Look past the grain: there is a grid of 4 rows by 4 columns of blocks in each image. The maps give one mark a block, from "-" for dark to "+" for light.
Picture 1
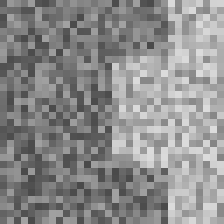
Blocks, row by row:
- - - +
- - + +
- - + +
- - - +
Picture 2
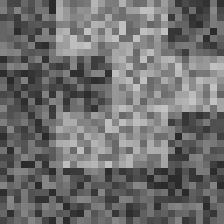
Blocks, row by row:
- + + -
- - + +
- + + -
- - - -
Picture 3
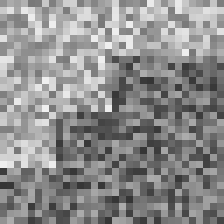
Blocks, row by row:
+ + + +
+ + - -
+ - - -
- - - -
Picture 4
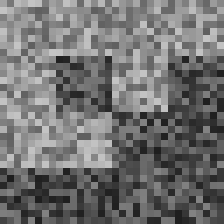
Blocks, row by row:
+ + + +
+ - + -
+ + - -
- - - -
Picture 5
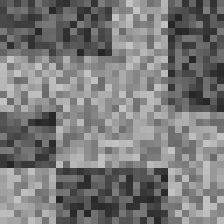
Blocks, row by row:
- - + -
+ + + -
- + + +
+ - - +
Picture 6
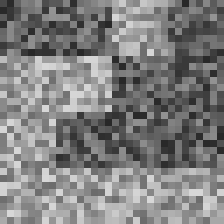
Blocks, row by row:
- - + -
+ + - -
+ - - -
+ + + +
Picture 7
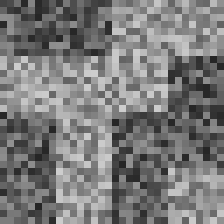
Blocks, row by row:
- - + +
+ + + -
- + - -
- + - +
